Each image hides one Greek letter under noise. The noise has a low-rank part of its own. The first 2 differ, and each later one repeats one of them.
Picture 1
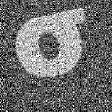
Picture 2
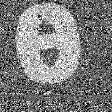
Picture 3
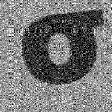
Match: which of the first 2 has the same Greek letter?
1
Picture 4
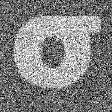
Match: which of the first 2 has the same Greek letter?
1
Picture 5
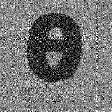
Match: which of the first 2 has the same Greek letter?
2
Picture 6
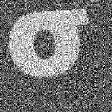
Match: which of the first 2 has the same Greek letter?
1
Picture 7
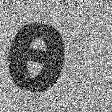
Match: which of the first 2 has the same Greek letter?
2
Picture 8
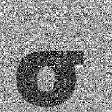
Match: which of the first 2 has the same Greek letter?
1
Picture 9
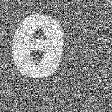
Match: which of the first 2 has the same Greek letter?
2
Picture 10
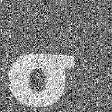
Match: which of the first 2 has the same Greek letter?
1
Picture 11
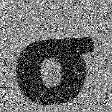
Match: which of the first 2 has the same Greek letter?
1
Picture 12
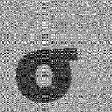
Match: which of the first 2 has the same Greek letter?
1
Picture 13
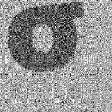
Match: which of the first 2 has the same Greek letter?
1
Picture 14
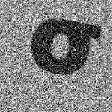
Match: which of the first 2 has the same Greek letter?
1
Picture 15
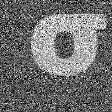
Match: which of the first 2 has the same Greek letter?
1
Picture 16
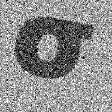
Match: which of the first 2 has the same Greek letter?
1
